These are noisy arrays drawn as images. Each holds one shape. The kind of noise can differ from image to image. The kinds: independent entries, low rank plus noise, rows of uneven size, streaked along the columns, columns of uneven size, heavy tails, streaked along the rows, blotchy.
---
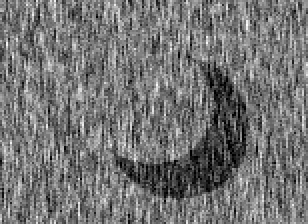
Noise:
streaked along the columns
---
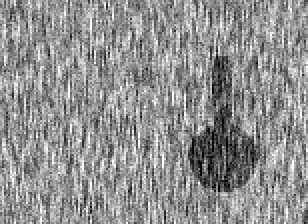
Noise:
streaked along the columns
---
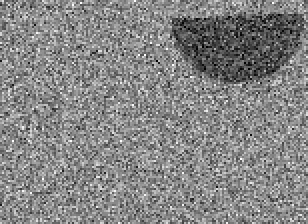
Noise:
independent entries
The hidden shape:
half disc
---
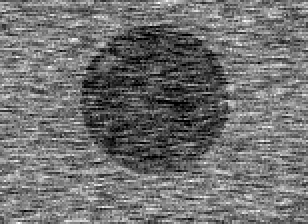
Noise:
streaked along the rows
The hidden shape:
disc
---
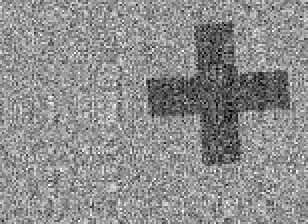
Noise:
low rank plus noise
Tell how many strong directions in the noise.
one
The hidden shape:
cross
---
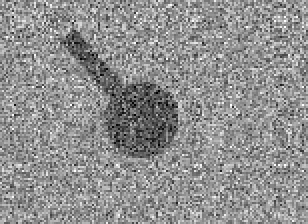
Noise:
low rank plus noise
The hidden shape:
lollipop
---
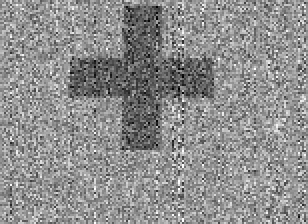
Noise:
columns of uneven size
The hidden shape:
cross
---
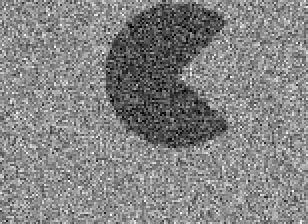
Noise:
independent entries
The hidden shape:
disc with a wedge cut out
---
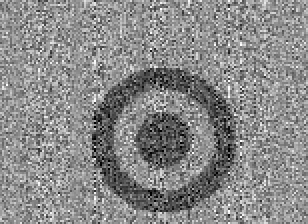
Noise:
columns of uneven size
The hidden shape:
bullseye
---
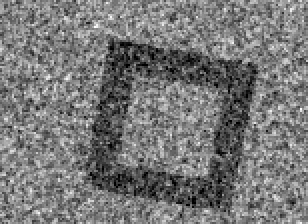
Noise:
blotchy
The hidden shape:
square frame
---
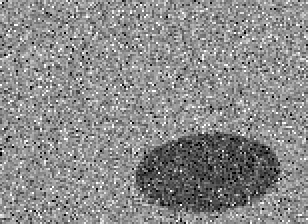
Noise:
heavy tails
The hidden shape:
ellipse
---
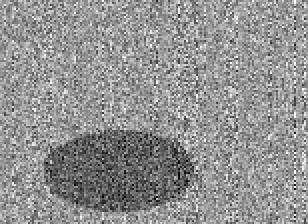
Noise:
columns of uneven size
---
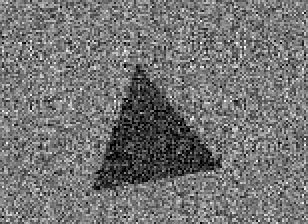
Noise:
low rank plus noise
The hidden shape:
triangle
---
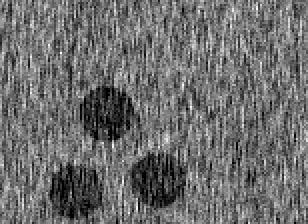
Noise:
streaked along the columns
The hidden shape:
three dots
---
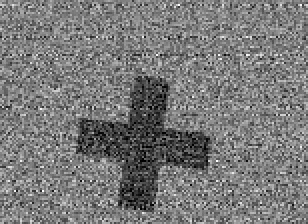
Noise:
rows of uneven size
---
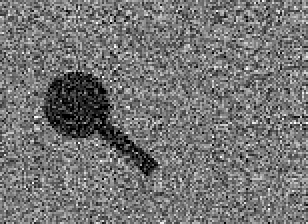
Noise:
low rank plus noise
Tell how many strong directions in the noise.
two
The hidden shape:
lollipop
